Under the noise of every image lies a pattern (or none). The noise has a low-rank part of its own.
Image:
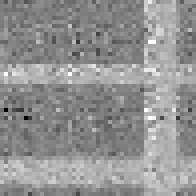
bands of rows crossing bands of columns
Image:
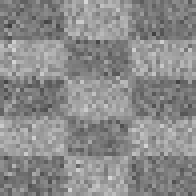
a checkerboard
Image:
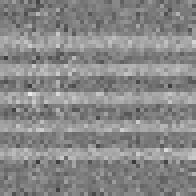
bands of rows
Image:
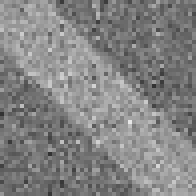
a diagonal band
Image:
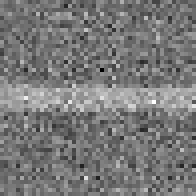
one band of rows
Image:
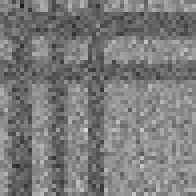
bands of rows crossing bands of columns
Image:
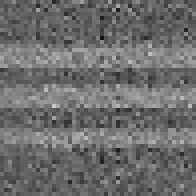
bands of rows
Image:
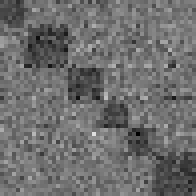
blocks along the diagonal
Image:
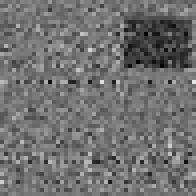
one block
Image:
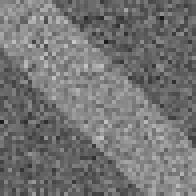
a diagonal band
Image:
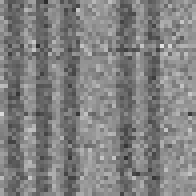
bands of columns
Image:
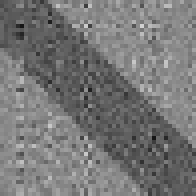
a diagonal band
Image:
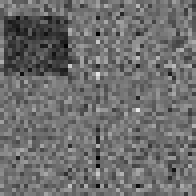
one block
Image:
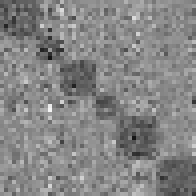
blocks along the diagonal
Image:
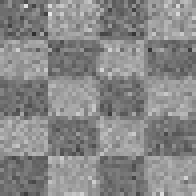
a checkerboard
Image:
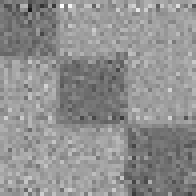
blocks along the diagonal
